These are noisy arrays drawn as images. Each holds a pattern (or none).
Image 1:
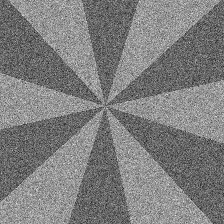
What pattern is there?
spokes from one point
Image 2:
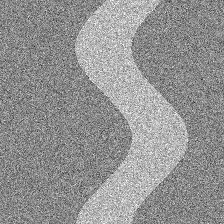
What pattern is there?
a wavy band
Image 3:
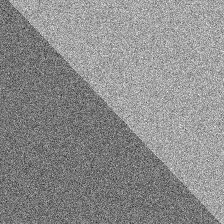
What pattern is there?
a sharp edge
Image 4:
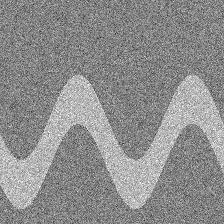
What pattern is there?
a wavy band
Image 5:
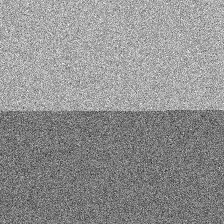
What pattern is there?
a sharp edge
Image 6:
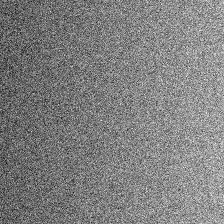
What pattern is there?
a smooth slope
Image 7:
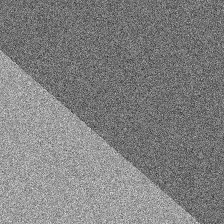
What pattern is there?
a sharp edge
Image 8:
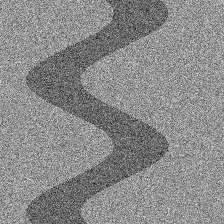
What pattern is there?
a wavy band
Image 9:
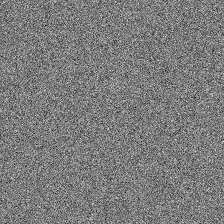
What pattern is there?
only noise
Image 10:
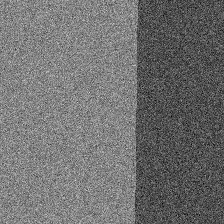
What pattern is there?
a sharp edge
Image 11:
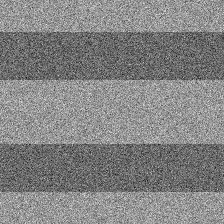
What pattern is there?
horizontal stripes
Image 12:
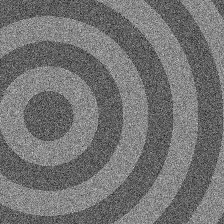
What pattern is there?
rings round one point
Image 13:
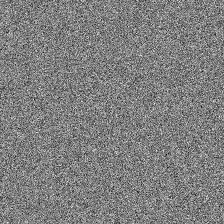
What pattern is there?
only noise
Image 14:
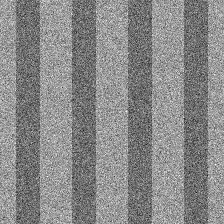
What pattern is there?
vertical stripes
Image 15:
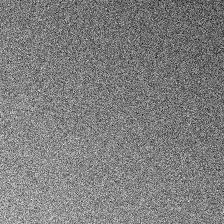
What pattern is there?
a smooth slope
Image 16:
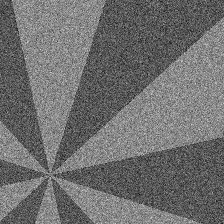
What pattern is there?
spokes from one point
